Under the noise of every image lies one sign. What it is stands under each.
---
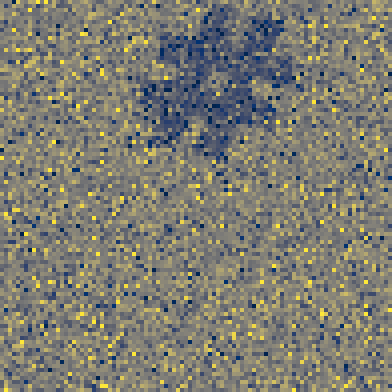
hash sign
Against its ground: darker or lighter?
darker
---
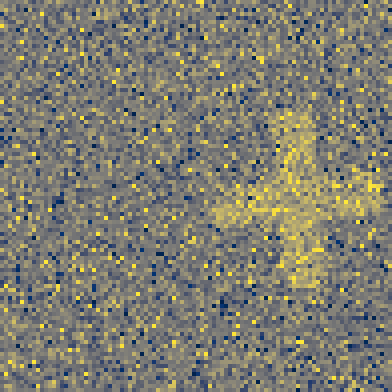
plus sign
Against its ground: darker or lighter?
lighter
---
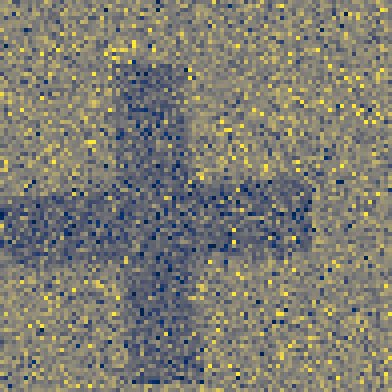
plus sign
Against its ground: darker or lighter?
darker
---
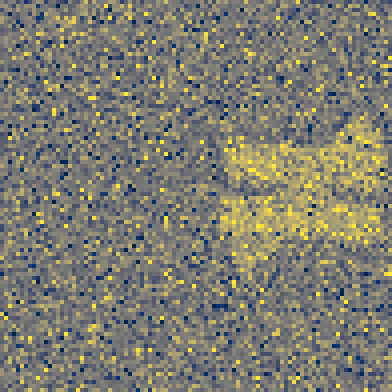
not-equal sign
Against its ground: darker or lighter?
lighter
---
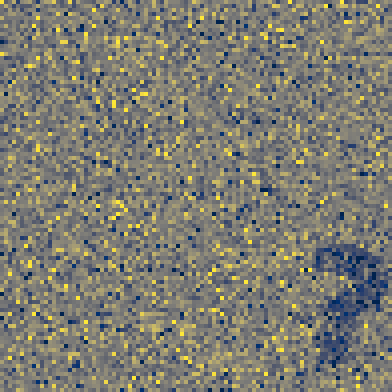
question mark
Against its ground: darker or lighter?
darker
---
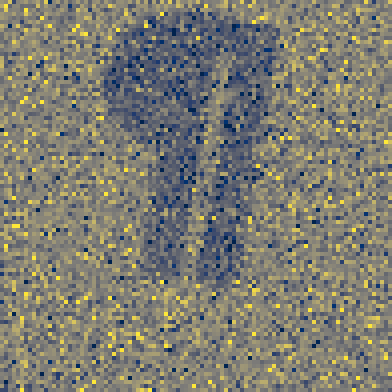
pilcrow
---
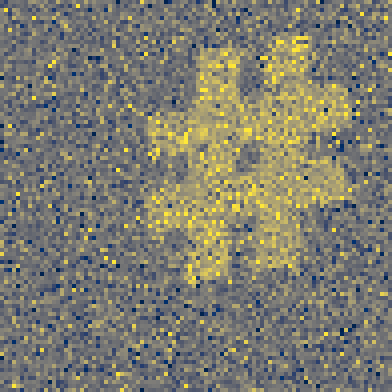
hash sign
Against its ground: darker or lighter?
lighter
